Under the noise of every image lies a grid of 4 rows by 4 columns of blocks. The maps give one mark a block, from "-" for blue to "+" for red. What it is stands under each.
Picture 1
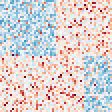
- - + +
- - + +
+ + + -
+ + + -
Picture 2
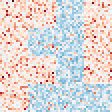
+ + - +
+ - - +
+ + - +
+ - - -
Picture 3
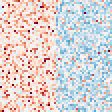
+ + - -
+ + - -
+ + - -
+ + - -
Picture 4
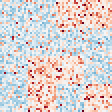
- - + +
- - - -
- + + -
- + - +
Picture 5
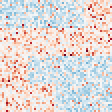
- - - +
+ + + +
+ - - -
+ + - -
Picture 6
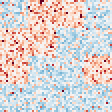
- + + -
+ + - -
+ - - +
- - - -
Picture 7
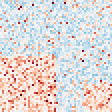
- - - -
- - - -
+ + - -
+ + - +
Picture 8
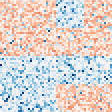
+ + - +
+ + + +
- - - -
- - + +
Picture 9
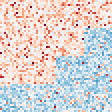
+ + + +
+ + + -
+ + - -
- - - -
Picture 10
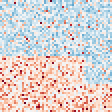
- - - -
- - - -
+ + + -
+ + + +
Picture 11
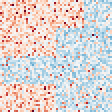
+ + + -
+ + - -
- - - -
+ + - -
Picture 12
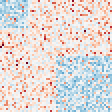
- + + +
+ + + +
+ + - -
+ + - -
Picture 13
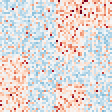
- - + +
- - + -
+ - - -
+ - + -
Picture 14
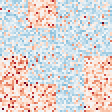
- + - -
- - - -
+ - - +
+ + - +
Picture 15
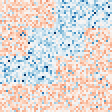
+ + - -
+ - - +
- - + +
+ + + +
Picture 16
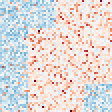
- - + +
- + + +
- + + +
- + + -
